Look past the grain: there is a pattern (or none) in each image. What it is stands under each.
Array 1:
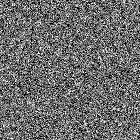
only noise
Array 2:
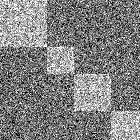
blocks along the diagonal
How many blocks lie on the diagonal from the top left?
4
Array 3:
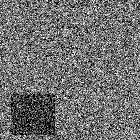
one block
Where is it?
bottom left
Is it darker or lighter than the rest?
darker
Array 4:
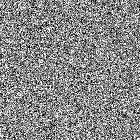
only noise
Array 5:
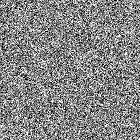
only noise
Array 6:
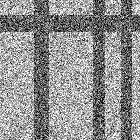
bands of rows crossing bands of columns
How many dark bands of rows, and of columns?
1 and 3
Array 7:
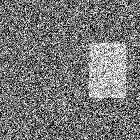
one block
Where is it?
middle right
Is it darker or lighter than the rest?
lighter
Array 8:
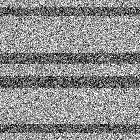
bands of rows
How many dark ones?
4
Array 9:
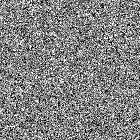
only noise
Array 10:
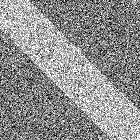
a diagonal band
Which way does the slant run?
top left to bottom right
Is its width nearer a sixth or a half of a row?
a half
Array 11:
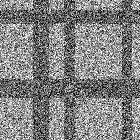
bands of rows crossing bands of columns
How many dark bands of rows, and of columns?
2 and 3
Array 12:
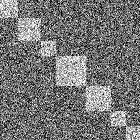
blocks along the diagonal
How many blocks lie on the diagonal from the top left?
7
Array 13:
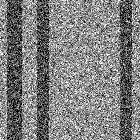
bands of columns
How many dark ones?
3
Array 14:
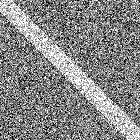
a diagonal band
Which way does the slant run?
top left to bottom right
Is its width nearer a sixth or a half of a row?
a sixth
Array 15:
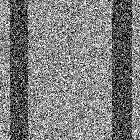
bands of columns
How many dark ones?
2
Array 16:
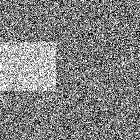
one block
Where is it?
middle left
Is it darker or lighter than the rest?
lighter
